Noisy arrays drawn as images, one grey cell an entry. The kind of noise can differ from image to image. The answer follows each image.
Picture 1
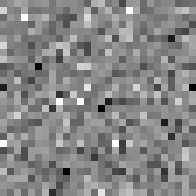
heavy tails
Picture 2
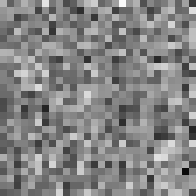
low rank plus noise
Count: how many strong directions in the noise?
five to eight
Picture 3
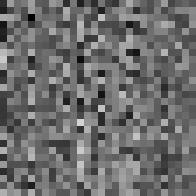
columns of uneven size
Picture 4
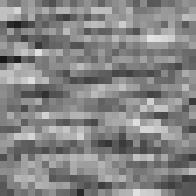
streaked along the rows
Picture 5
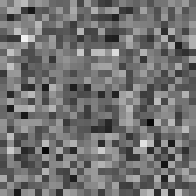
low rank plus noise
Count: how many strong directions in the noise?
two
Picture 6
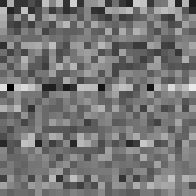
rows of uneven size
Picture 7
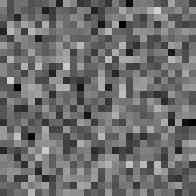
independent entries
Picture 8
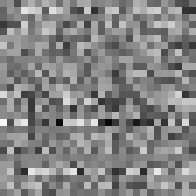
rows of uneven size
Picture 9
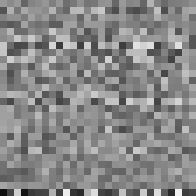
rows of uneven size
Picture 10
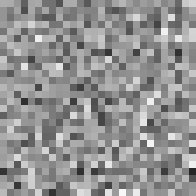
independent entries
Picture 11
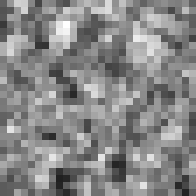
blotchy
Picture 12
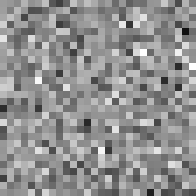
independent entries
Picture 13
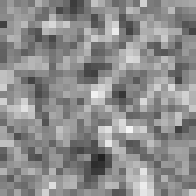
blotchy
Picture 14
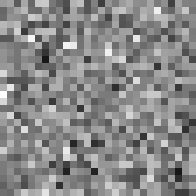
independent entries
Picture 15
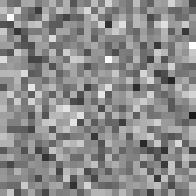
independent entries
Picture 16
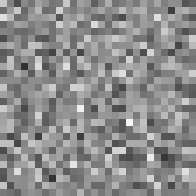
low rank plus noise
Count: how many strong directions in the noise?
two
